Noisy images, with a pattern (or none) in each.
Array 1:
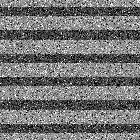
horizontal stripes
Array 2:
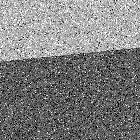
a sharp edge
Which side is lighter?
top
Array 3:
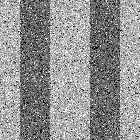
vertical stripes
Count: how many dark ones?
2
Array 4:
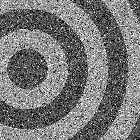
rings round one point
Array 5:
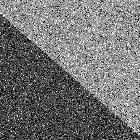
a sharp edge
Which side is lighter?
top right
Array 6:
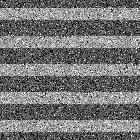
horizontal stripes
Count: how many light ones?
5
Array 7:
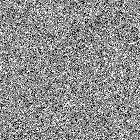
only noise
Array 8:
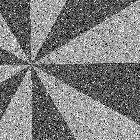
spokes from one point
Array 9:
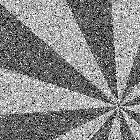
spokes from one point
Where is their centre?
bottom right
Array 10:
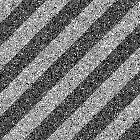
diagonal stripes
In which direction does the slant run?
bottom left to top right
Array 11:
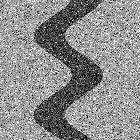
a wavy band
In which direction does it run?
top to bottom
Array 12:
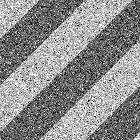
diagonal stripes
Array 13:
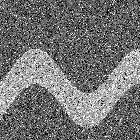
a wavy band
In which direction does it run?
left to right
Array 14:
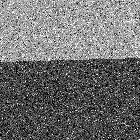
a sharp edge
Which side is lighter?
top
